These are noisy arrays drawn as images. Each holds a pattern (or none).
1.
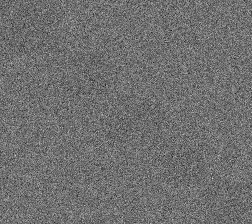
blocks along the diagonal
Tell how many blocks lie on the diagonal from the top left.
5
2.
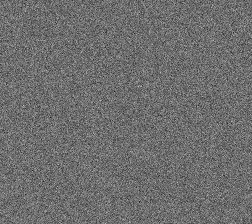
only noise
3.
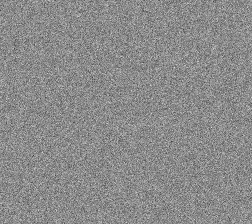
only noise
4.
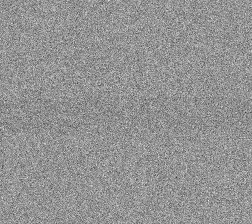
one band of rows
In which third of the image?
middle
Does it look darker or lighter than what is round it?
darker
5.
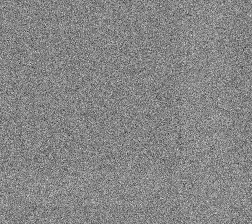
bands of rows crossing bands of columns
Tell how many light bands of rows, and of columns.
1 and 1
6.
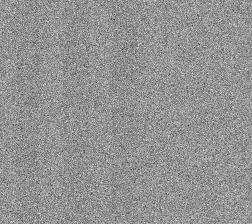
bands of columns
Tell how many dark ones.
3
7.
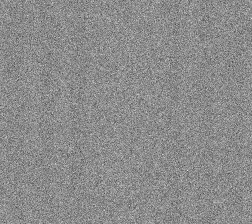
bands of columns
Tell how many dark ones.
6
